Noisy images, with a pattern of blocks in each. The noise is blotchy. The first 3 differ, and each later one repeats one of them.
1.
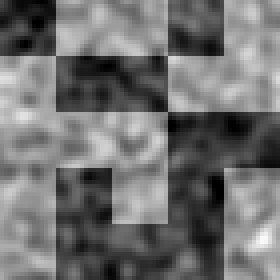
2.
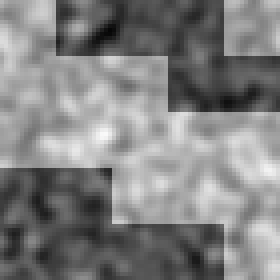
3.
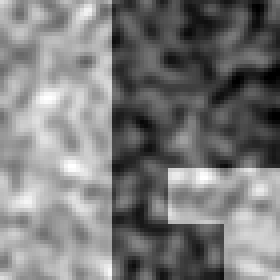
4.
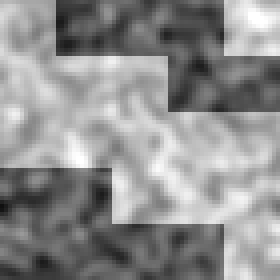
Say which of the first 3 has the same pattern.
2
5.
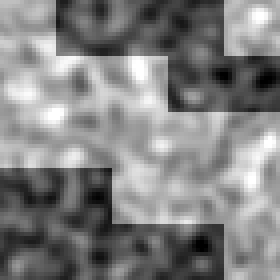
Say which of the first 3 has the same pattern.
2
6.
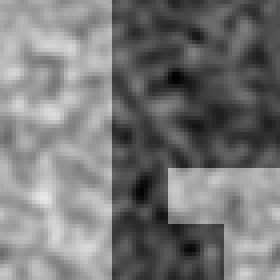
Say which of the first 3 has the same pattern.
3
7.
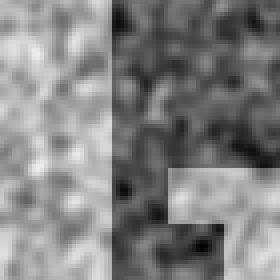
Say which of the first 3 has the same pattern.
3
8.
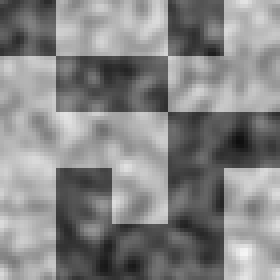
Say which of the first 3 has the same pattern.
1
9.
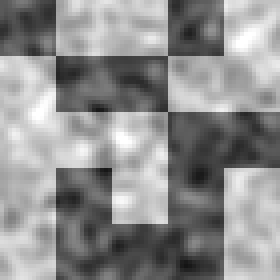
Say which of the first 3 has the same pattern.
1
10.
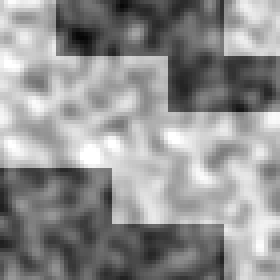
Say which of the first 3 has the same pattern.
2
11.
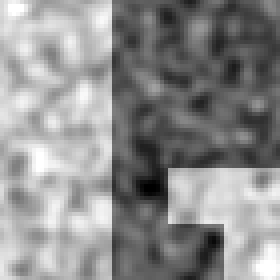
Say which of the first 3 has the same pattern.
3
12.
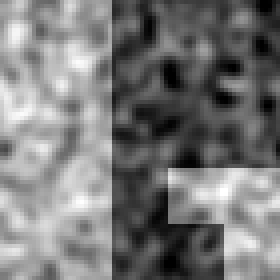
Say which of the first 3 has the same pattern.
3
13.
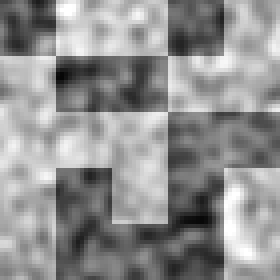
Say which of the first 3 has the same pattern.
1
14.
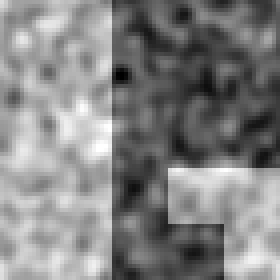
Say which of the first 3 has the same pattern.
3
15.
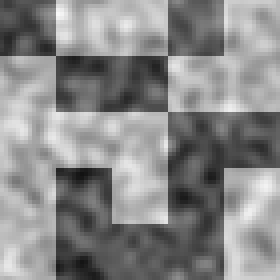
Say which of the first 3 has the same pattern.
1
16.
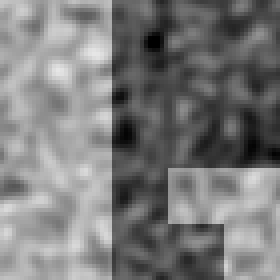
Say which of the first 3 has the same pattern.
3
